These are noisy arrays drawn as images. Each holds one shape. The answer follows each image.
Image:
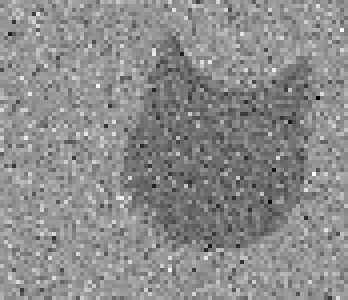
cat's head
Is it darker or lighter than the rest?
darker
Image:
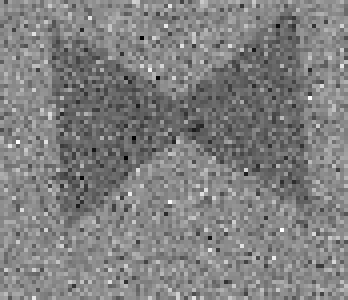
bow tie
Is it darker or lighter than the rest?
darker
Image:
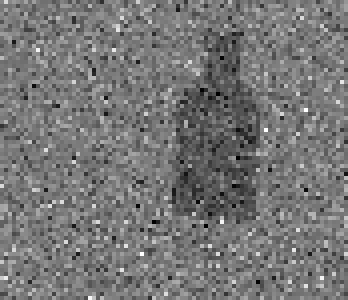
bottle
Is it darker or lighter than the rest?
darker
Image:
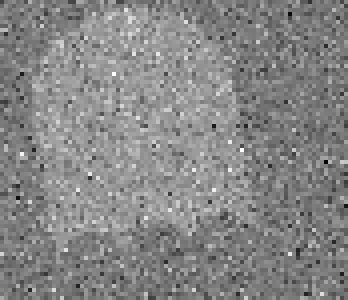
ghost
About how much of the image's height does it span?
nearly all
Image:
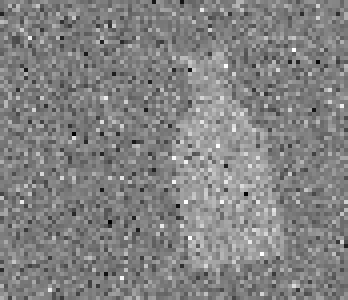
bottle
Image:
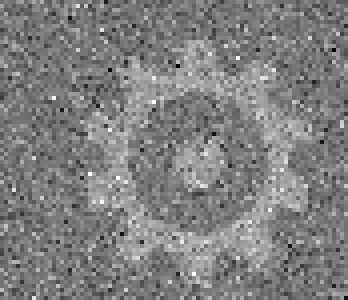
gear
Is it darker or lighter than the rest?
lighter
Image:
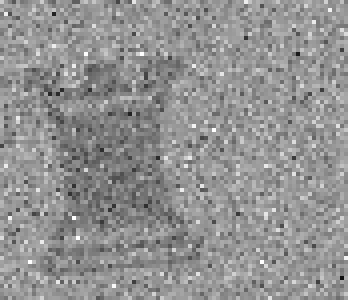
chess rook
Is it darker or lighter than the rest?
darker
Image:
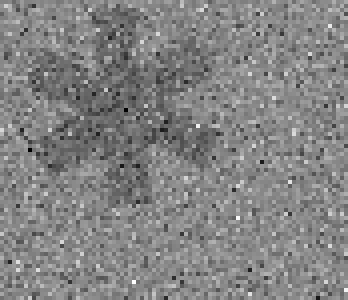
asterisk
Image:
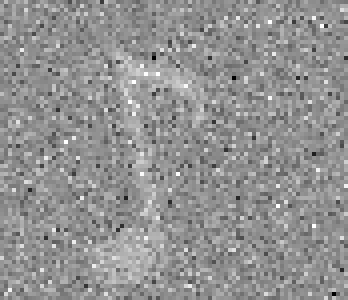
musical note
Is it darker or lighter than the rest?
lighter
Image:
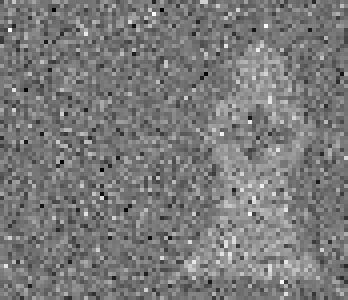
chess bishop
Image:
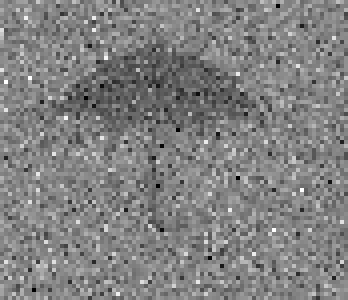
umbrella
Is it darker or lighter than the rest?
darker
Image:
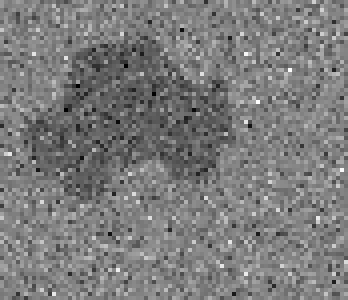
car
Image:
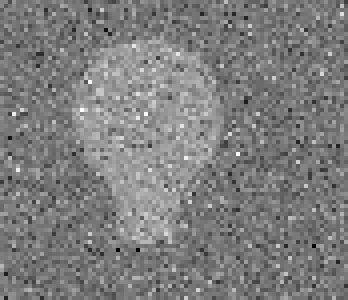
light bulb
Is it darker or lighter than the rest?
lighter
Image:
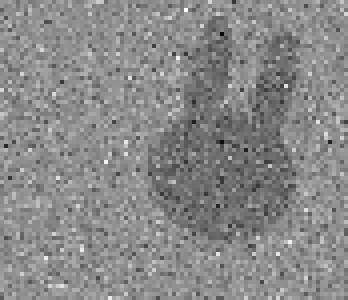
rabbit's head
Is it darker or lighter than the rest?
darker
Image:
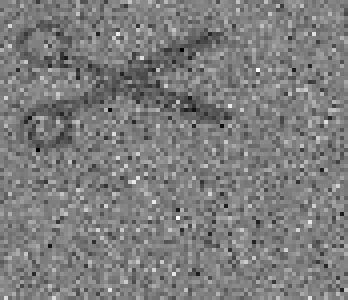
pair of scissors
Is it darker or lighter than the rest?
darker
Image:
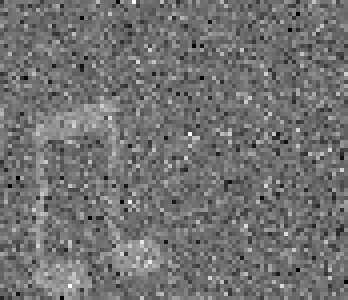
pair of musical notes
